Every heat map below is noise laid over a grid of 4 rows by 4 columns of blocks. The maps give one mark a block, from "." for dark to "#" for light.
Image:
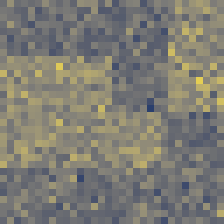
. . . #
# # . #
# # # .
. . . .
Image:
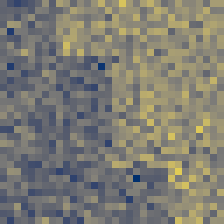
. # # #
. . # #
. . # #
. . . #
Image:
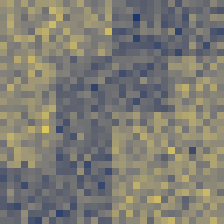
# # . .
# . . #
# . # #
. . # #
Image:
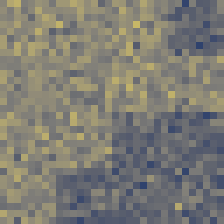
# # # .
# # # #
# # . .
# . . .
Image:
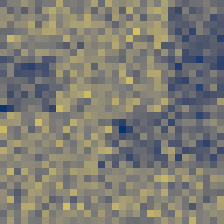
# # # .
. # # .
# # . .
# # # #
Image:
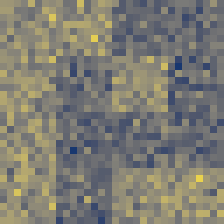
# # . .
# . # .
# . . .
# . # #
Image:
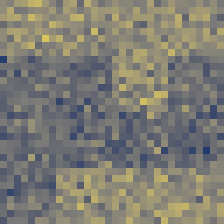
# # # #
. . # .
. . . .
. # # #
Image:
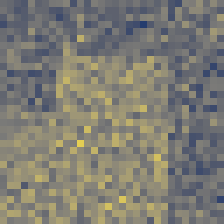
. . . .
. # # .
# # # .
# # # .
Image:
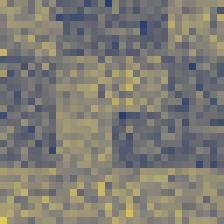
# . . #
. # # .
. # . .
# # # #
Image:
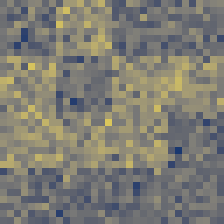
. # . .
# . # #
# # # .
. . . .
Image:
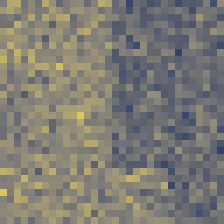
# # . .
# # . .
# # . .
# # # .
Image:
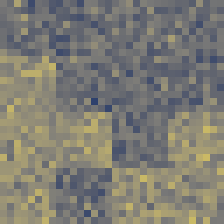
. . . .
# . . .
# # . #
# . # #
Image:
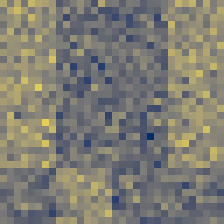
# . . #
# . . #
# . . #
. # . .
